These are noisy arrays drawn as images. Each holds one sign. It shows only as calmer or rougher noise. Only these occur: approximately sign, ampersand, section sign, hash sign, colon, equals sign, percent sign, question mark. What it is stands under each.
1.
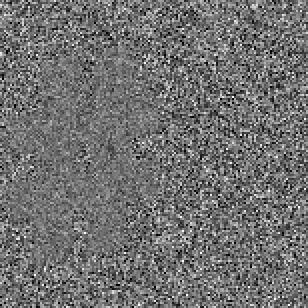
hash sign
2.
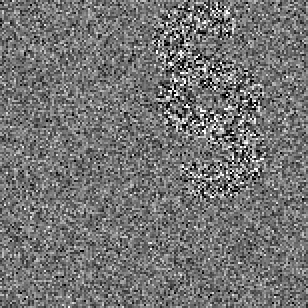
section sign
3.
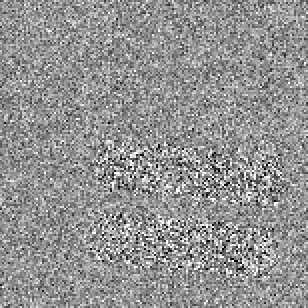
equals sign
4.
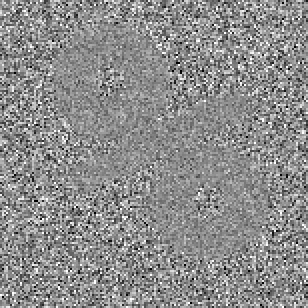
percent sign
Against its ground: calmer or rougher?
calmer
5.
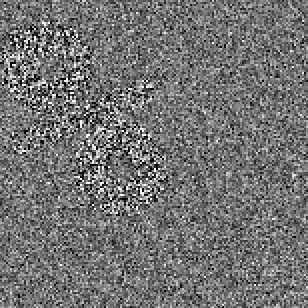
percent sign
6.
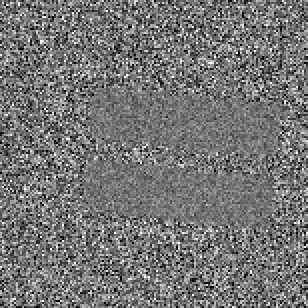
equals sign
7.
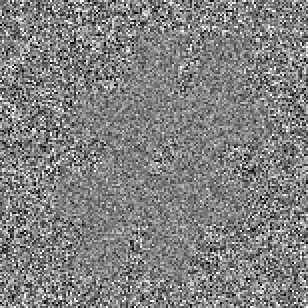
hash sign
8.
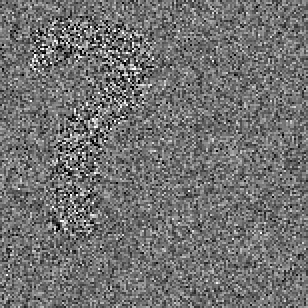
question mark
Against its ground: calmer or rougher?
rougher
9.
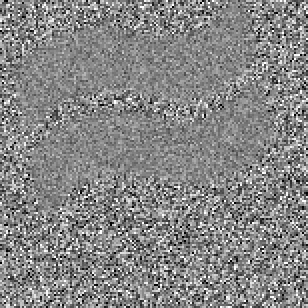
approximately sign
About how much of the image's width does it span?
nearly all
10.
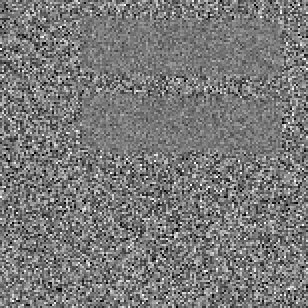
equals sign
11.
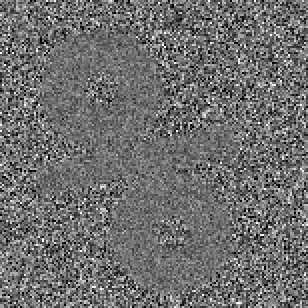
percent sign
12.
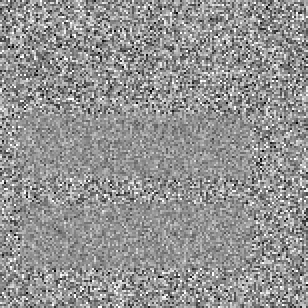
equals sign
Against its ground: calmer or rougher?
calmer
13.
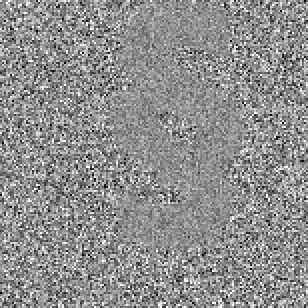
section sign
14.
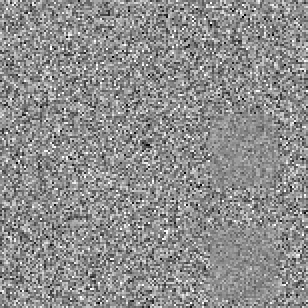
colon
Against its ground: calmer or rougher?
calmer
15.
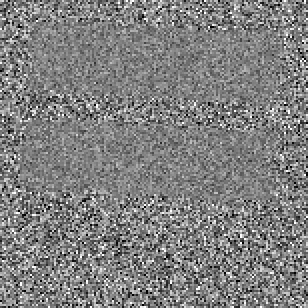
equals sign
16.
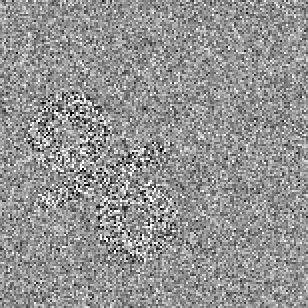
percent sign
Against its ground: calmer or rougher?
rougher
